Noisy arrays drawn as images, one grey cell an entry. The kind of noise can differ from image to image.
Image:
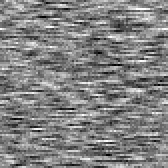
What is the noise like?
streaked along the rows
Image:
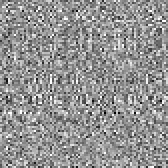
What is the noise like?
low rank plus noise
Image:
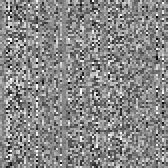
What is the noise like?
columns of uneven size
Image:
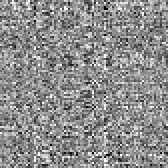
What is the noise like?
low rank plus noise
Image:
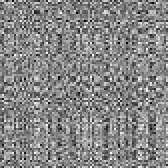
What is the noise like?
low rank plus noise
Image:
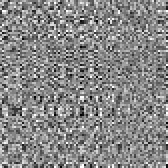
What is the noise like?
low rank plus noise
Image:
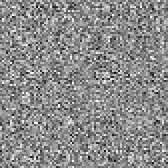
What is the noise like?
low rank plus noise
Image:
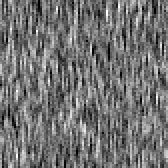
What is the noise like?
streaked along the columns
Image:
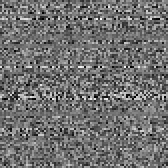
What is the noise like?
rows of uneven size
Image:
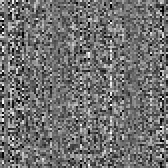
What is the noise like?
columns of uneven size
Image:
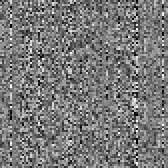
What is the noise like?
columns of uneven size
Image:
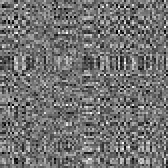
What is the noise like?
low rank plus noise
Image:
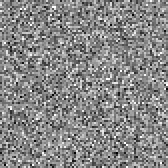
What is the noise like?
independent entries
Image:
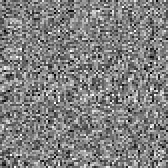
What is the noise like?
low rank plus noise
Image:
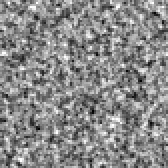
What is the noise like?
blotchy
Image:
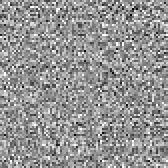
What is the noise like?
low rank plus noise
